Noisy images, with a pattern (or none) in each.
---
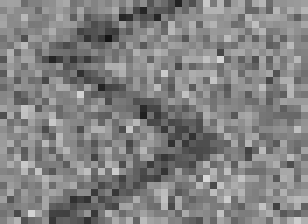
a wavy band
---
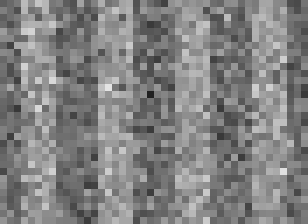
vertical stripes
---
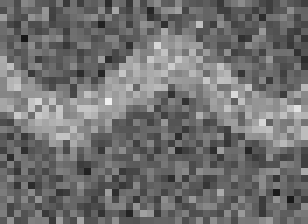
a wavy band
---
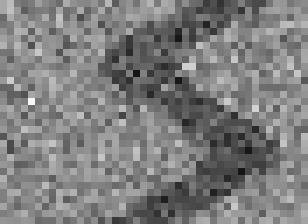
a wavy band
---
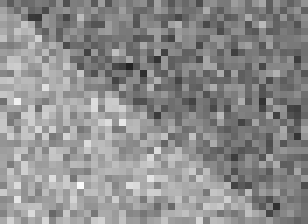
a sharp edge
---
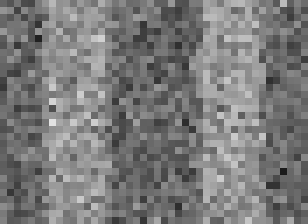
vertical stripes
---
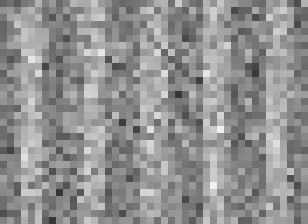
vertical stripes
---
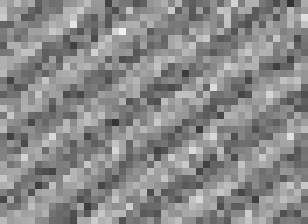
diagonal stripes
